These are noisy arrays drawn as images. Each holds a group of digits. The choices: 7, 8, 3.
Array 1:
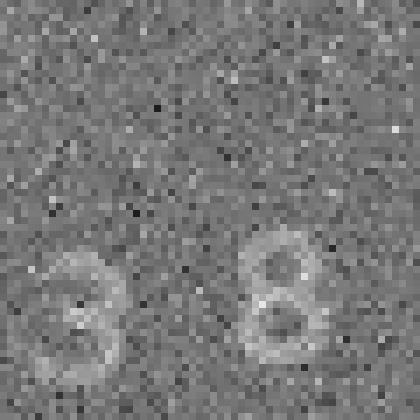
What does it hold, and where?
bottom left: 3; bottom right: 8
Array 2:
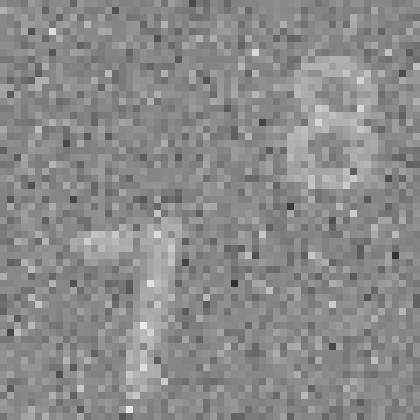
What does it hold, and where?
top right: 8; bottom left: 7
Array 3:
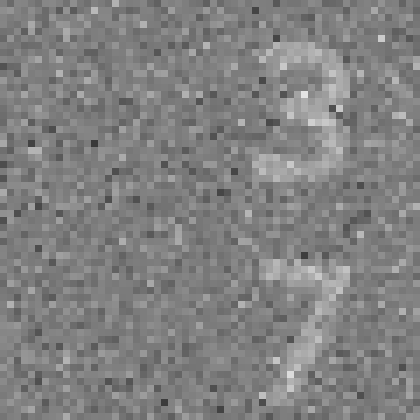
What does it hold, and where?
top right: 3; bottom right: 7
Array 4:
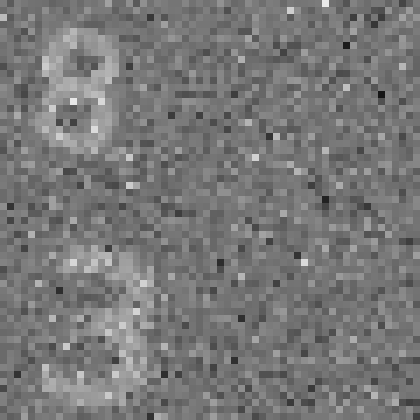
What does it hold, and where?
top left: 8; bottom left: 3
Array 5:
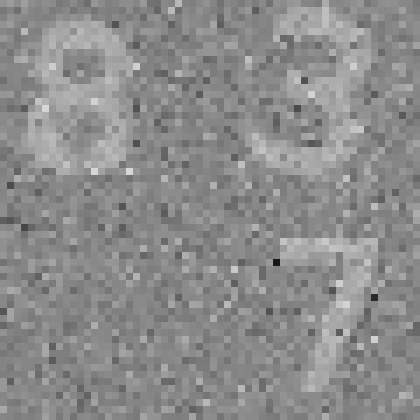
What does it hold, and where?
top left: 8; top right: 3; bottom right: 7
